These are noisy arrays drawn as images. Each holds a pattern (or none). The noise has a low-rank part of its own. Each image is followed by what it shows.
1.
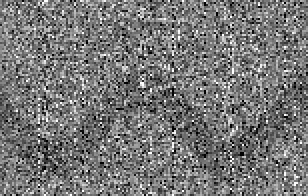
a wavy band
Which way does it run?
left to right
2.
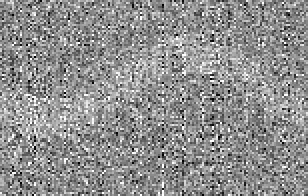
a wavy band
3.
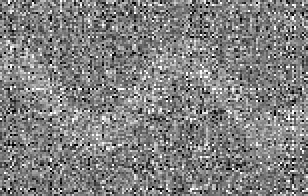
a wavy band
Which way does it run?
left to right
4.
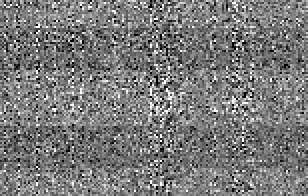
horizontal stripes
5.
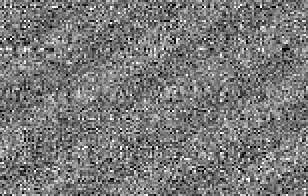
diagonal stripes
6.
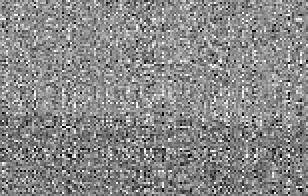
a sharp edge
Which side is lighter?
top
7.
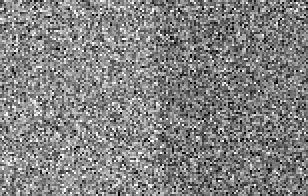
a sharp edge
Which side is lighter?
left
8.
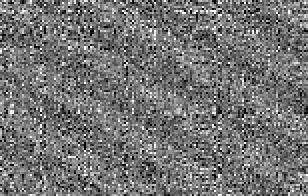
diagonal stripes
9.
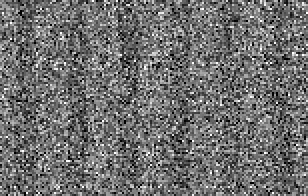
vertical stripes
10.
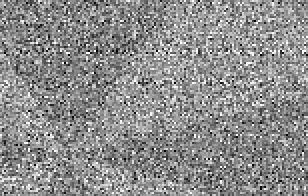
spokes from one point
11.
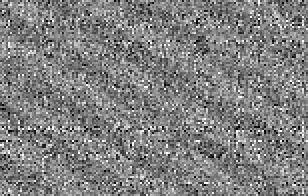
diagonal stripes
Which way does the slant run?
top left to bottom right
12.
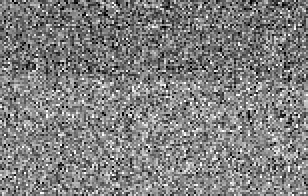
a sharp edge
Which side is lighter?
bottom
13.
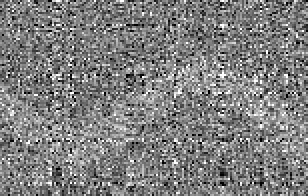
a wavy band
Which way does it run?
left to right
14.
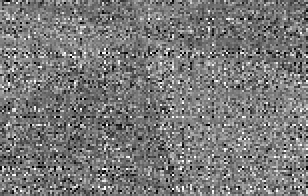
spokes from one point
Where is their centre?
top middle
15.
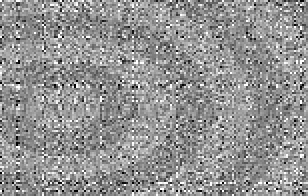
rings round one point
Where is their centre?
middle left
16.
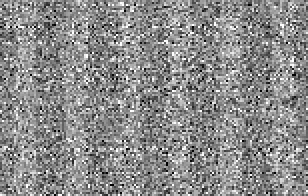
vertical stripes
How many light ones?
6
